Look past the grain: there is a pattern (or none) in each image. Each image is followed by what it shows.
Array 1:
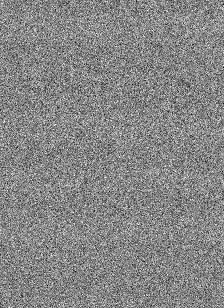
bands of rows
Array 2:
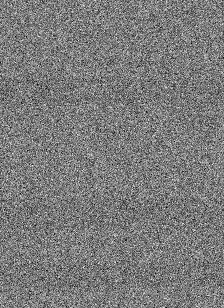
bands of rows
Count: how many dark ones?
3
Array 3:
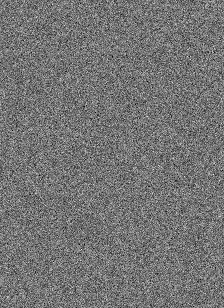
only noise
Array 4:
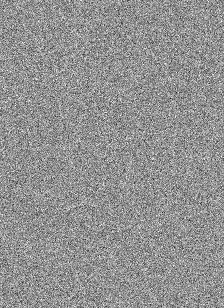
only noise
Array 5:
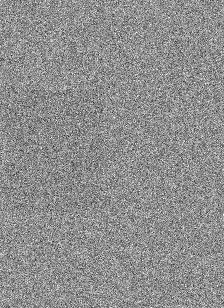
one block
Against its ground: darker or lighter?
darker
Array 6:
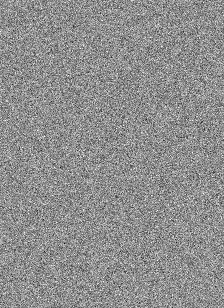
only noise
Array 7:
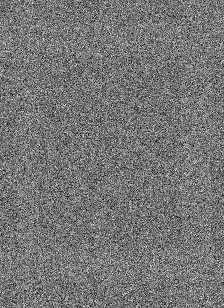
bands of rows crossing bands of columns
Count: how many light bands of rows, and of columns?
2 and 2
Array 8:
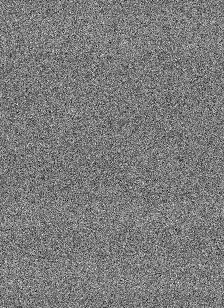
bands of rows
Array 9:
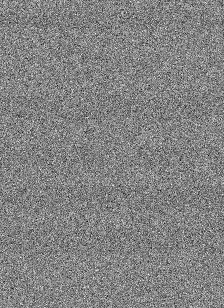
bands of rows
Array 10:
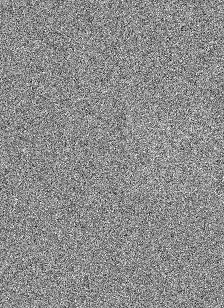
one block
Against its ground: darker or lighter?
lighter
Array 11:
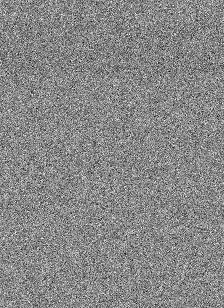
one band of rows
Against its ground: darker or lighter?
darker
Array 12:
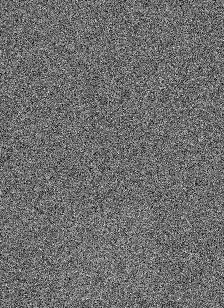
one block
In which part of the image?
bottom middle
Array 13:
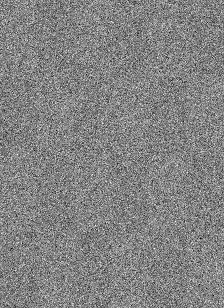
a checkerboard
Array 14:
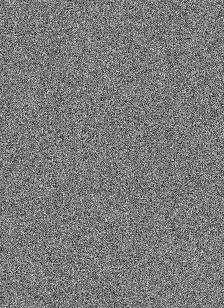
only noise
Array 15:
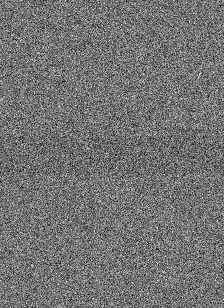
one band of rows
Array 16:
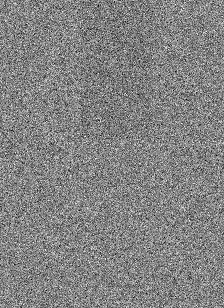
one block
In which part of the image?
top middle
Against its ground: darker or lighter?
darker
